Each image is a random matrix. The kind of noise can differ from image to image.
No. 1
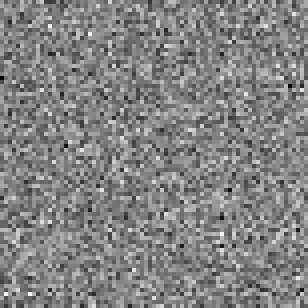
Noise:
low rank plus noise
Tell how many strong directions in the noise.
three or four
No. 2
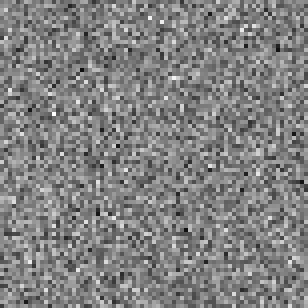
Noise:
independent entries
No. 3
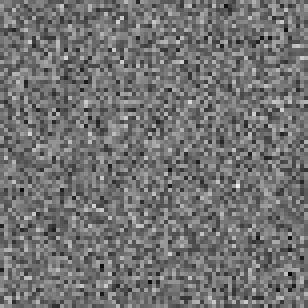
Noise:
independent entries
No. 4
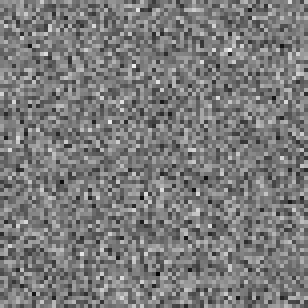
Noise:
independent entries
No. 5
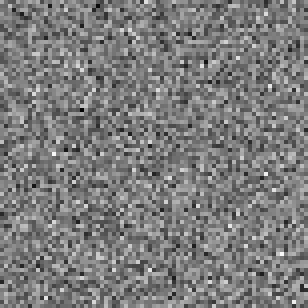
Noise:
independent entries
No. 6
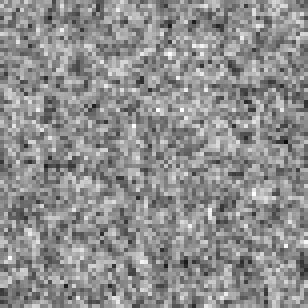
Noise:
blotchy
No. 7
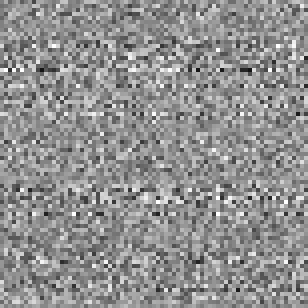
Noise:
rows of uneven size
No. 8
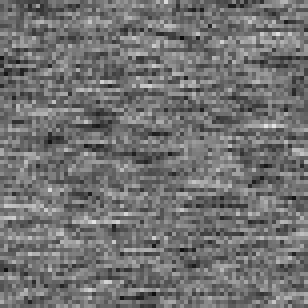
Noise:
streaked along the rows
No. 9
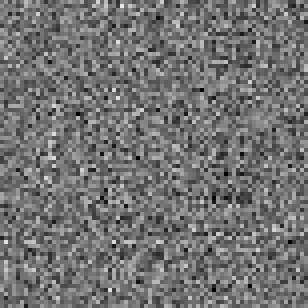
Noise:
low rank plus noise
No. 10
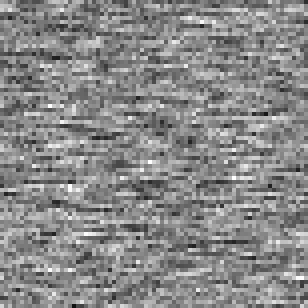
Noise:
streaked along the rows
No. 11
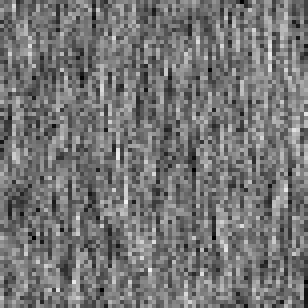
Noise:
streaked along the columns
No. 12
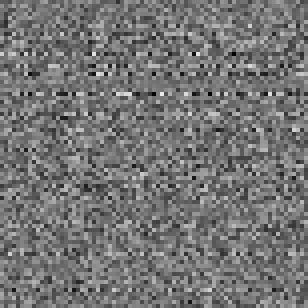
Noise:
rows of uneven size
